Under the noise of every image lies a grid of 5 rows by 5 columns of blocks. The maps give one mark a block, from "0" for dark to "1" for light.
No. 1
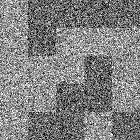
1 0 0 0 0
1 0 1 1 1
1 1 1 0 1
1 1 0 0 1
1 0 0 1 0
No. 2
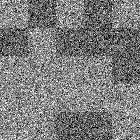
1 0 1 0 1
0 1 0 0 0
1 1 1 1 0
1 1 1 1 1
1 1 0 0 1
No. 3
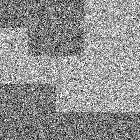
0 0 0 1 1
1 0 0 1 1
1 1 1 1 1
0 0 1 1 1
0 0 0 0 0
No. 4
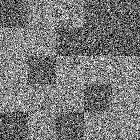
0 1 1 0 0
1 1 0 0 0
1 0 1 1 1
1 1 1 0 1
0 1 0 1 1
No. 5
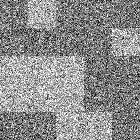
0 1 0 0 0
0 0 0 0 1
1 1 1 0 0
1 1 1 0 0
0 0 1 1 0
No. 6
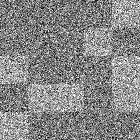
0 0 0 0 1
0 0 0 1 0
1 0 0 0 1
0 1 1 0 1
1 0 0 0 0
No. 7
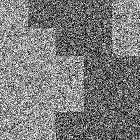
1 0 0 0 1
1 1 0 0 1
1 1 1 0 0
1 1 1 0 0
1 1 0 0 0
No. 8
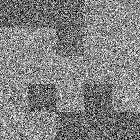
0 0 0 1 1
1 1 0 1 1
1 1 1 1 1
1 0 1 0 1
1 1 0 0 0
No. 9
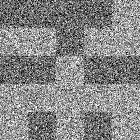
0 0 0 0 1
1 1 0 1 1
0 0 1 0 0
1 1 1 1 1
1 0 1 0 1
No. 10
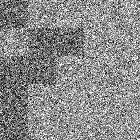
0 1 1 1 1
1 0 0 1 1
0 0 1 1 1
0 1 1 1 1
0 1 1 1 1
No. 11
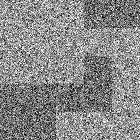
1 1 1 0 0
1 1 1 1 1
1 1 1 0 1
0 0 0 0 1
0 0 1 1 1
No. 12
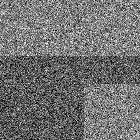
1 1 1 1 1
1 1 1 1 1
0 0 0 0 0
0 0 0 1 1
0 0 0 1 1
